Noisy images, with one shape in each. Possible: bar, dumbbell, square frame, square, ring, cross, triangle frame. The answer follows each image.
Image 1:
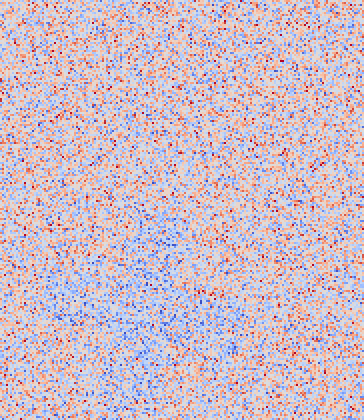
cross
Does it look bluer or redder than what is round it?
bluer
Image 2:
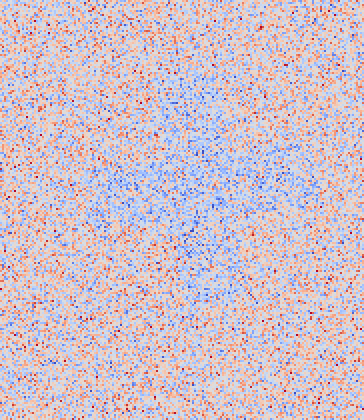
cross
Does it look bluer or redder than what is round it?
bluer
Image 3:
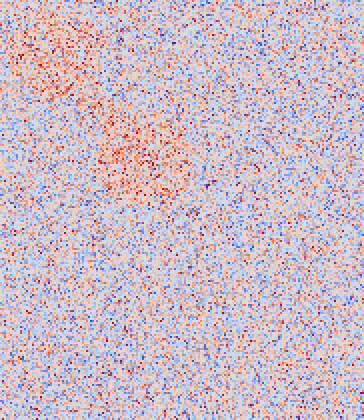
dumbbell
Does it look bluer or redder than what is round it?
redder
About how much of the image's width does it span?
half
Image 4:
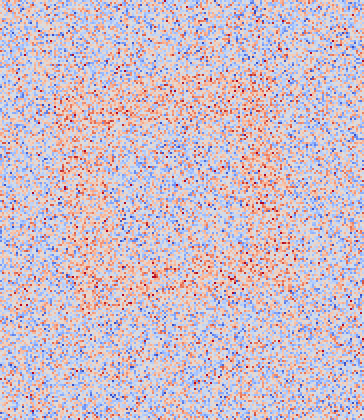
square frame
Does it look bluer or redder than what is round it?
redder
